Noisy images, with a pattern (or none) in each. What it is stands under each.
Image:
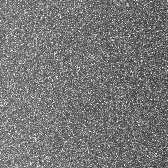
a smooth slope
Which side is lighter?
left
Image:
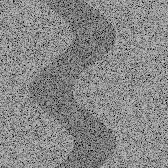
a wavy band
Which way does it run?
top to bottom
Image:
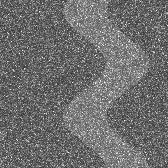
a wavy band
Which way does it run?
top to bottom
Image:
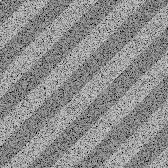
diagonal stripes
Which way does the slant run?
bottom left to top right
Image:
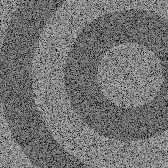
rings round one point
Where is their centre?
middle right
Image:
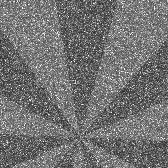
spokes from one point
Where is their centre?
bottom middle
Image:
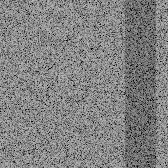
one vertical stripe
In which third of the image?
right
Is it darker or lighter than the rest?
darker
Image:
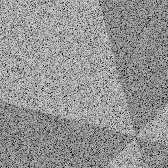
spokes from one point
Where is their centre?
bottom right
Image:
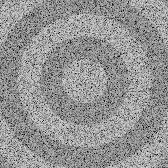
rings round one point
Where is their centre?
centre
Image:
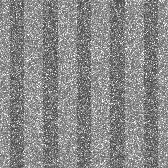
vertical stripes
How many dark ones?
5
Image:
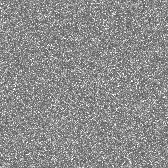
only noise
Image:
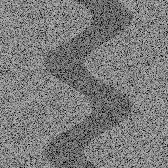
a wavy band
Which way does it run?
top to bottom
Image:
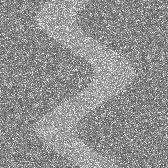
a wavy band
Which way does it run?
top to bottom
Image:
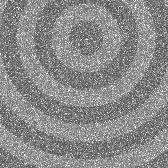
rings round one point
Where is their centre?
top middle
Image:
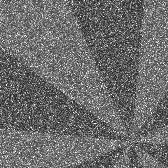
spokes from one point
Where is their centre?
bottom right
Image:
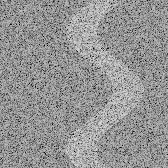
a wavy band
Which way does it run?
top to bottom
